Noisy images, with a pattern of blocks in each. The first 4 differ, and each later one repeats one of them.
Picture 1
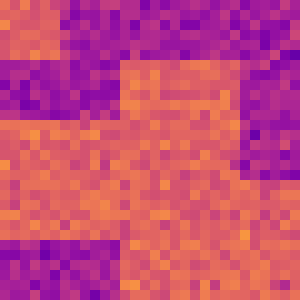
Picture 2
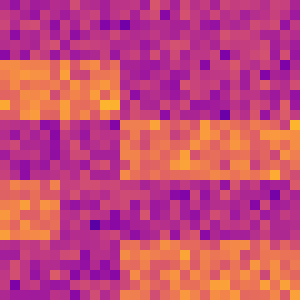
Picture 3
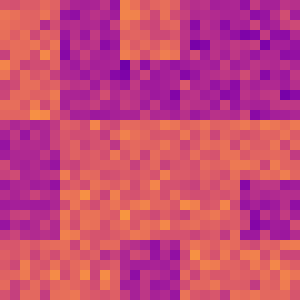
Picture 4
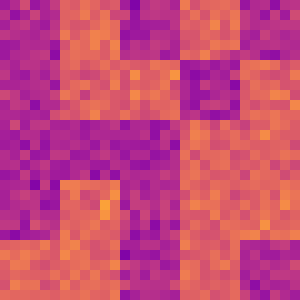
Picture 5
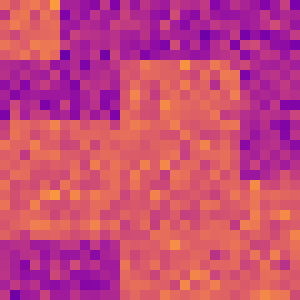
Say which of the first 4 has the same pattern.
1
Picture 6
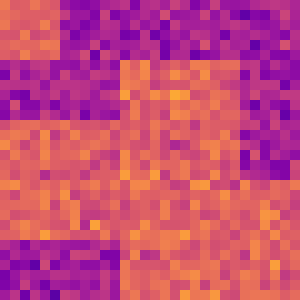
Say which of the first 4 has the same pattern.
1
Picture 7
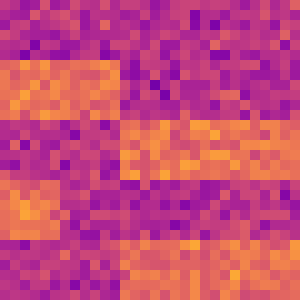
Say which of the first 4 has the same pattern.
2
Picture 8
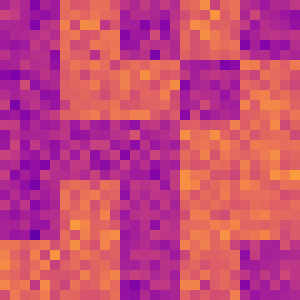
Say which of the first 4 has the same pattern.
4
